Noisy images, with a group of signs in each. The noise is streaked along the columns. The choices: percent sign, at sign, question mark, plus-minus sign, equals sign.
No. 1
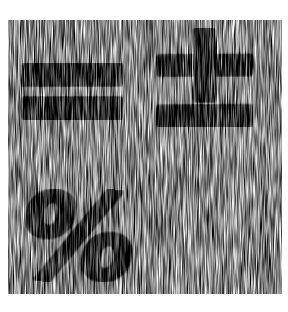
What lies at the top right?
plus-minus sign
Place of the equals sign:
top left
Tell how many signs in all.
3
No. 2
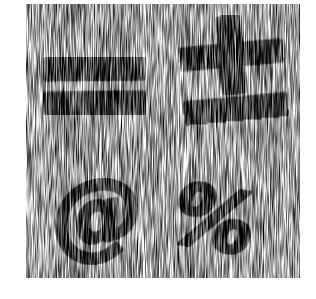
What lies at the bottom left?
at sign
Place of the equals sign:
top left
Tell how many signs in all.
4
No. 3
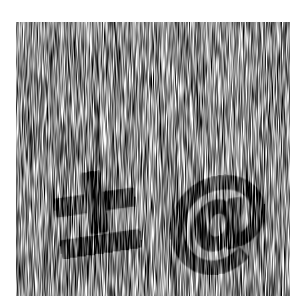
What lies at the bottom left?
plus-minus sign
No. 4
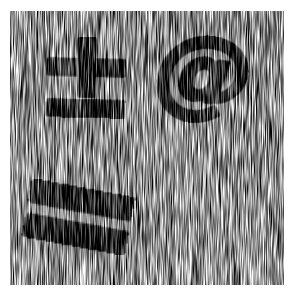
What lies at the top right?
at sign
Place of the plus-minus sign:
top left
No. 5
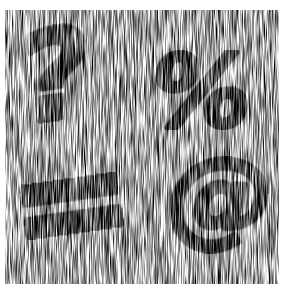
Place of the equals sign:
bottom left
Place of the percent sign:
top right
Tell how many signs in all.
4
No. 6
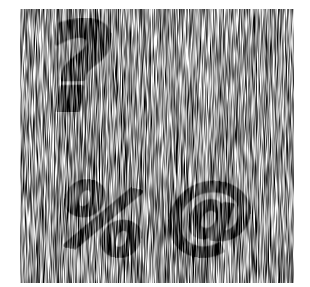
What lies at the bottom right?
at sign
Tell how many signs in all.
3
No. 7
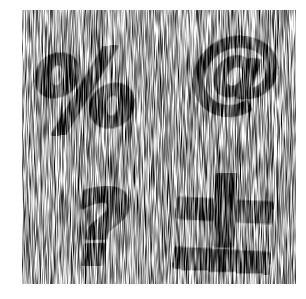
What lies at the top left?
percent sign
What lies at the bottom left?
question mark
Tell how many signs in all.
4
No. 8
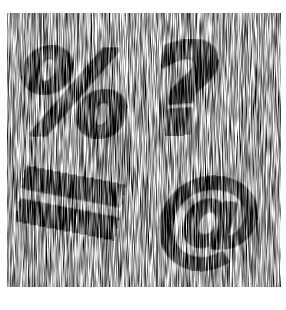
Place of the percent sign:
top left
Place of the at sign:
bottom right
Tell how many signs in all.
4
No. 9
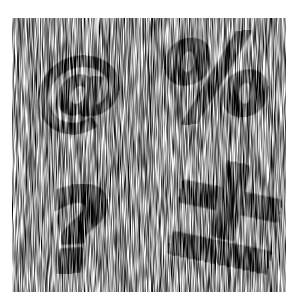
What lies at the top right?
percent sign
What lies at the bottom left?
question mark
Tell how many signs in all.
4
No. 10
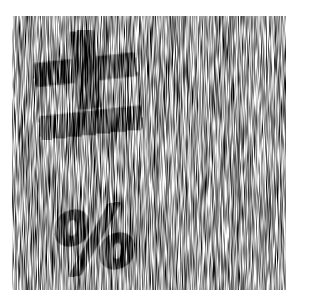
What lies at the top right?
nothing
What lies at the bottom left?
percent sign
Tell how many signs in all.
2
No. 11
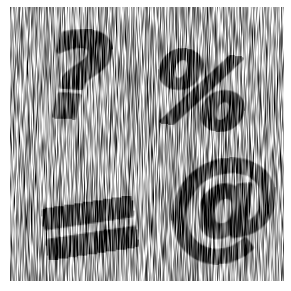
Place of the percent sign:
top right
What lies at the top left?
question mark
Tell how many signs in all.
4
